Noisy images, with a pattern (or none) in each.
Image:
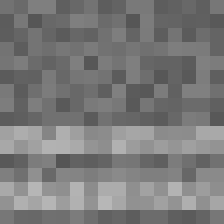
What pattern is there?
bands of rows
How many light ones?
2
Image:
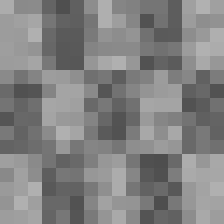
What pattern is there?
a checkerboard
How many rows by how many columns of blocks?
3 by 5
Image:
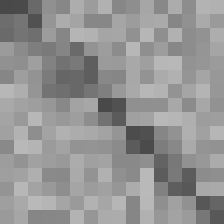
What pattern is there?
blocks along the diagonal
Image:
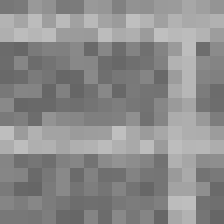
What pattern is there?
bands of rows crossing bands of columns
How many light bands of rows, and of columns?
2 and 1
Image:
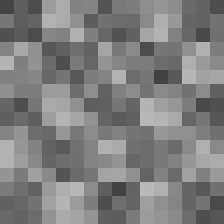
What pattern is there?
a checkerboard
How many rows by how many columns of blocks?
5 by 5
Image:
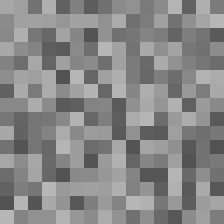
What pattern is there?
only noise
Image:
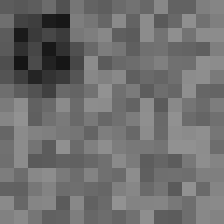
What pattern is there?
one block
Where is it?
top left
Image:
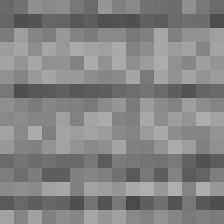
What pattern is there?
bands of rows
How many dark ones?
4
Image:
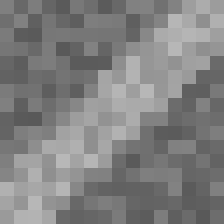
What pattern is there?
a diagonal band
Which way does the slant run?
bottom left to top right
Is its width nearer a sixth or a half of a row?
a half
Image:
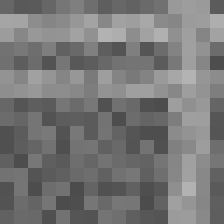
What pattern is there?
bands of rows crossing bands of columns
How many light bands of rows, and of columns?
2 and 1
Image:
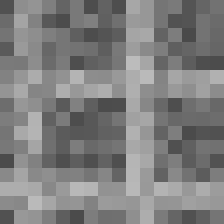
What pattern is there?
bands of rows crossing bands of columns
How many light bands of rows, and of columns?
2 and 2
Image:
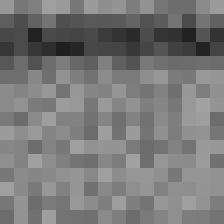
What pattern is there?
one band of rows
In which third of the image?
top
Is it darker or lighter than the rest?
darker
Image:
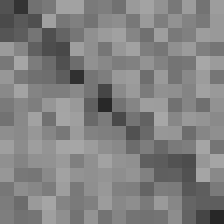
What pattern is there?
blocks along the diagonal
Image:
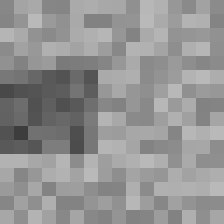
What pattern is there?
one block
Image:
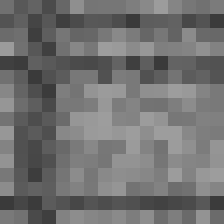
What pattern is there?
bands of rows crossing bands of columns
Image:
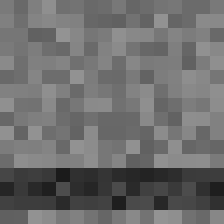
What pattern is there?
one band of rows
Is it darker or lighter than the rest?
darker
